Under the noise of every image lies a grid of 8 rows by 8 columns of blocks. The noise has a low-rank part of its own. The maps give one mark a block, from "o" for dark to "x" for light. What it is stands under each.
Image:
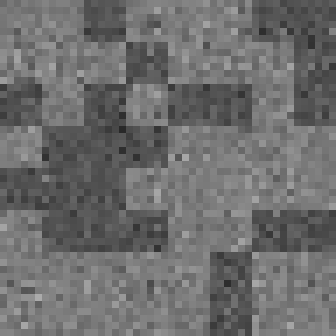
x x o x x x o o
x x x o x x x o
o x o x o o x o
x o o o x x x x
o o o x x x x x
x o o o x x o o
x x x x x o x x
x x x x x o x x
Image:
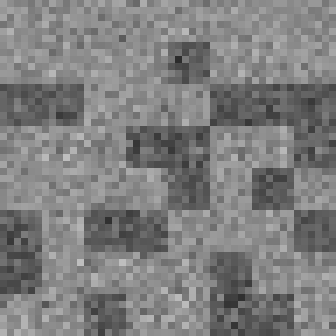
x x x x x x x x
x x x x o x x x
o o x x x o o o
x x x o o x x o
x x x x o x o x
o x o o x x x o
o x x x x o x x
x x o x x o o x
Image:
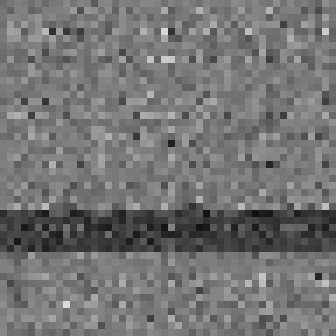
x x x x x x x x
x x x x x x x x
x x x x x x x x
x x x x x x x x
x x x x x x x x
o o o o o o o o
x x x x x x x x
x x x x x x x x
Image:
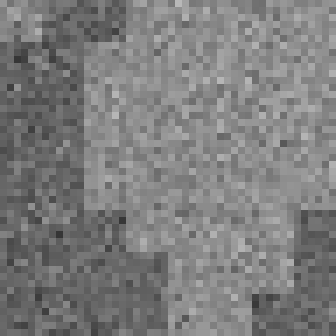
x o o x x x x x
o o x x x x x x
o o x x x x x x
o o x x x x x x
o o x x x x x x
o o o x x x x o
o o o o x x x o
o o o o x x o o
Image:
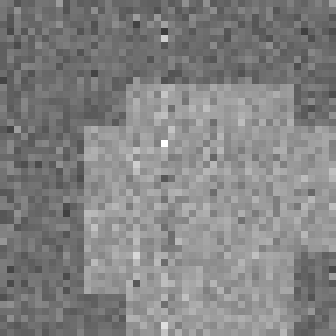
o o o o o o o o
o o o o o o o o
o o o x x x x o
o o x x x x x x
o o x x x x x x
o o x x x x x x
o o x x x x x o
o o o x x x x o
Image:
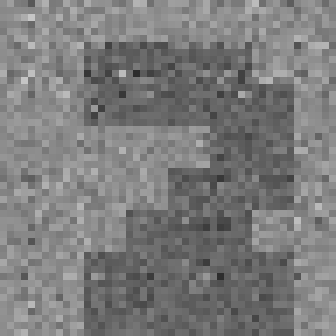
x x x x x x x x
x x o o o o x x
x x o o o o o x
x x x x x o o x
x x x x o o o x
x x x o o o x x
x x o o o o o x
x x o o o o o x
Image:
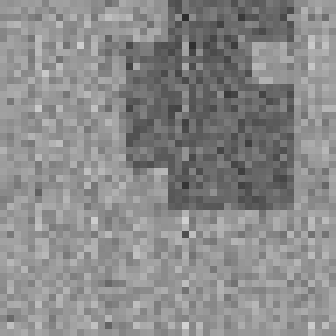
x x x x o o o x
x x x o o o x x
x x x o o o o x
x x x o o o o x
x x x x o o o x
x x x x x x x x
x x x x x x x x
x x x x x x x x
